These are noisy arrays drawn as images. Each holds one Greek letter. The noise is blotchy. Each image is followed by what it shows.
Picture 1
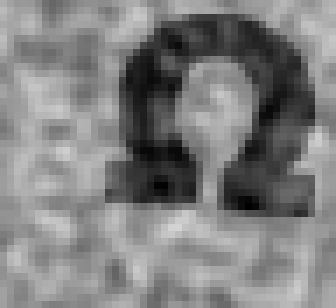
omega
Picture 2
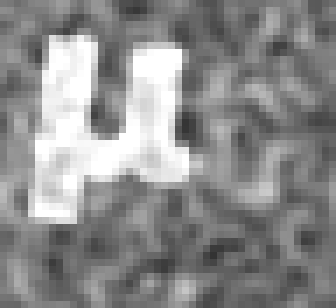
mu
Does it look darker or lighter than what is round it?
lighter
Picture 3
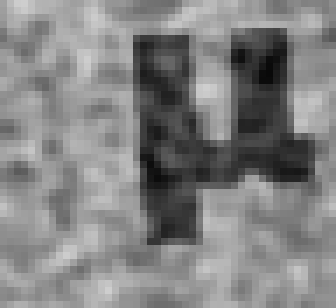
mu
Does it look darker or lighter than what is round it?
darker
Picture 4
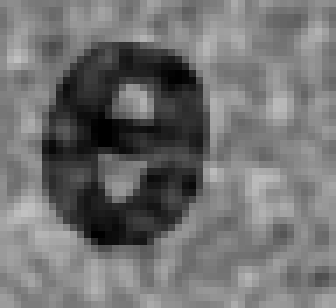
theta
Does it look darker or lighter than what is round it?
darker
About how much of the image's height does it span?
two thirds
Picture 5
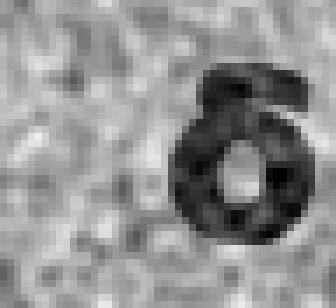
delta
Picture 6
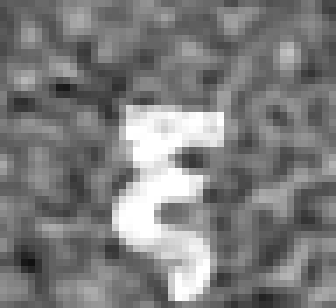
xi
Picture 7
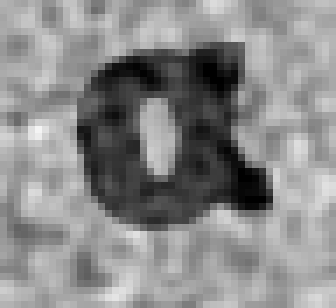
alpha
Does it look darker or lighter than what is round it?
darker
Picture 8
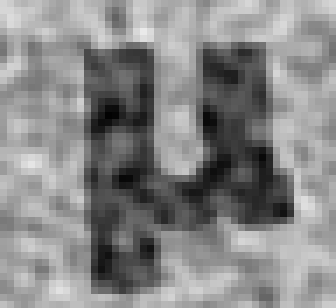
mu
